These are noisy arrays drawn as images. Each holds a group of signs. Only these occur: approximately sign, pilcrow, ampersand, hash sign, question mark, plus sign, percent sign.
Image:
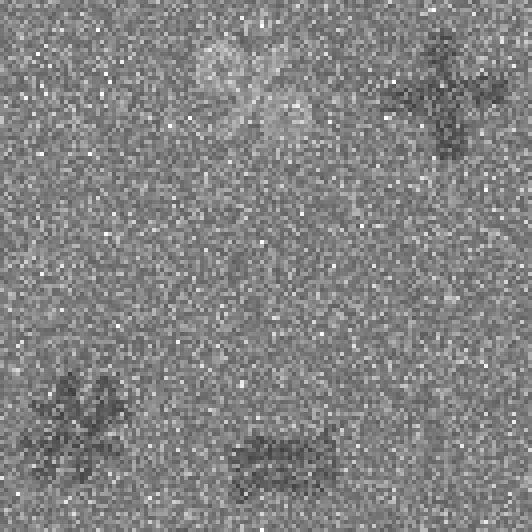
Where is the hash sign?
bottom left
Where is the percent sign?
top middle
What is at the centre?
nothing
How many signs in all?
4
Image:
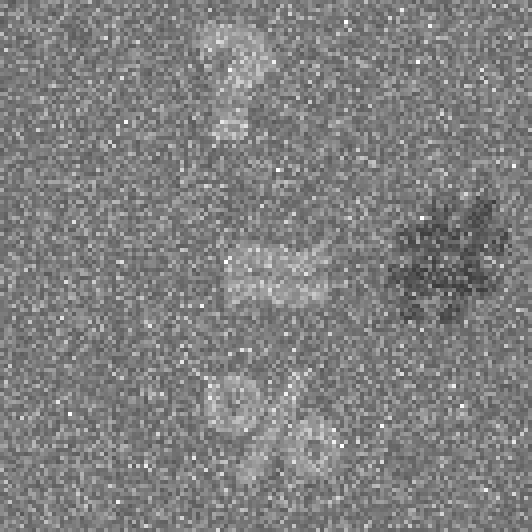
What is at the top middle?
question mark
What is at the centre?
approximately sign
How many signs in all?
4
